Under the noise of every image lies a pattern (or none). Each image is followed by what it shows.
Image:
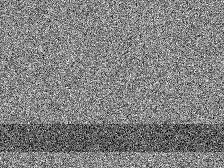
one band of rows
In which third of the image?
bottom
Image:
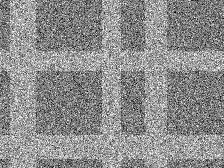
bands of rows crossing bands of columns
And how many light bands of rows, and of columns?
2 and 3
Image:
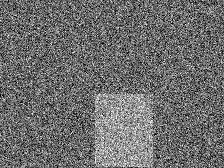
one block
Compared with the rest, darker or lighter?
lighter
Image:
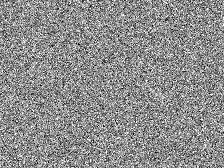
only noise
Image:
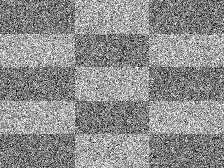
a checkerboard
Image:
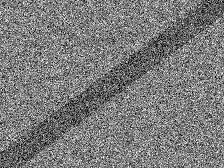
a diagonal band
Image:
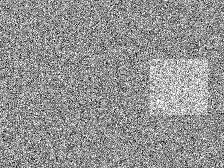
one block
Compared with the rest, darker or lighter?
lighter
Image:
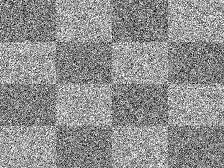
a checkerboard
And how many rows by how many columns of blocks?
4 by 4
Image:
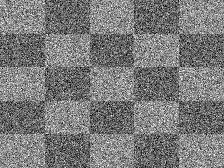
a checkerboard
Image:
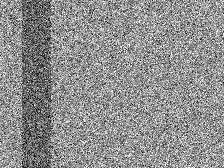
one band of columns
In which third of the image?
left
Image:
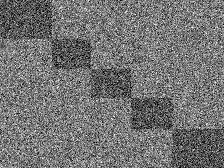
blocks along the diagonal
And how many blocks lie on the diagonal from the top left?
5
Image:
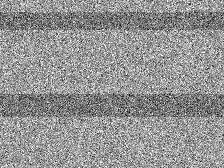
bands of rows
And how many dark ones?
2
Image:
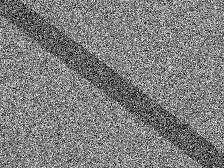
a diagonal band
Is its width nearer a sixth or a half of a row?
a sixth
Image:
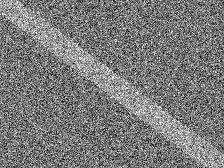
a diagonal band
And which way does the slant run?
top left to bottom right
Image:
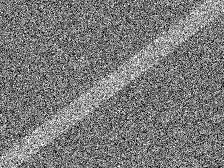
a diagonal band
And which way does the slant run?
bottom left to top right
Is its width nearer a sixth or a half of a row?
a sixth
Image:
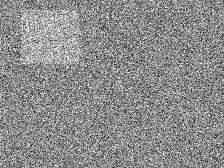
one block
